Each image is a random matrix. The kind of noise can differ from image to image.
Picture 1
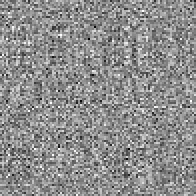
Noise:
low rank plus noise
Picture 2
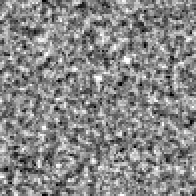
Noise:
blotchy
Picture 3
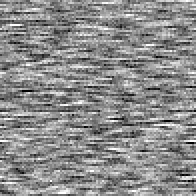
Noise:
streaked along the rows
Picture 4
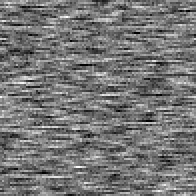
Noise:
streaked along the rows
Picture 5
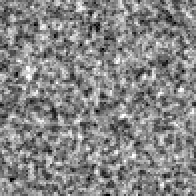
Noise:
blotchy
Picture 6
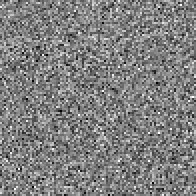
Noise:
independent entries
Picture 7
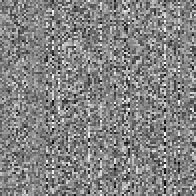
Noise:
columns of uneven size
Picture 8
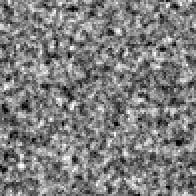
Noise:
blotchy
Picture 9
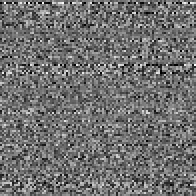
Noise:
rows of uneven size
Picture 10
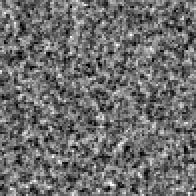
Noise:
blotchy
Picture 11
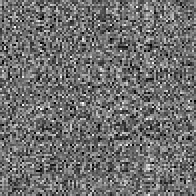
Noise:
low rank plus noise
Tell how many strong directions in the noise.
three or four
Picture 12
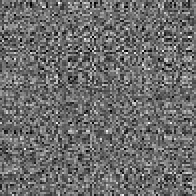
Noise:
low rank plus noise
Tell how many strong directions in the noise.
one
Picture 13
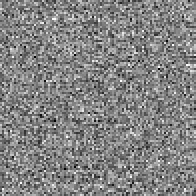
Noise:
low rank plus noise
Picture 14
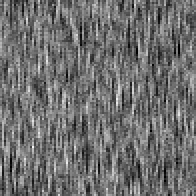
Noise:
streaked along the columns
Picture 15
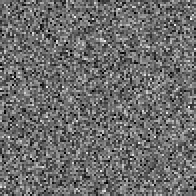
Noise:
independent entries
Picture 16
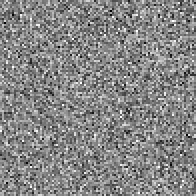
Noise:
independent entries
